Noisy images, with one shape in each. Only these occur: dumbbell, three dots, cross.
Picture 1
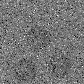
three dots
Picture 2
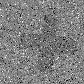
cross
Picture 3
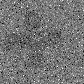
cross
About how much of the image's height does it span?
two thirds
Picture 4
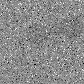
dumbbell
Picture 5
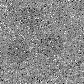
three dots
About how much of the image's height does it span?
two thirds
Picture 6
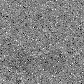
dumbbell
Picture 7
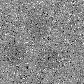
three dots
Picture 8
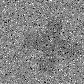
cross
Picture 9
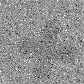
cross
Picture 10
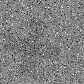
cross
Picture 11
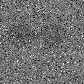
dumbbell
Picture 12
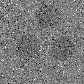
three dots
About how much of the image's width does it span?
two thirds
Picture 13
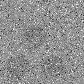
three dots
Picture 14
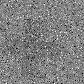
cross
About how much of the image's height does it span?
two thirds
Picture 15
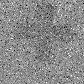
cross
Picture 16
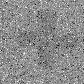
cross
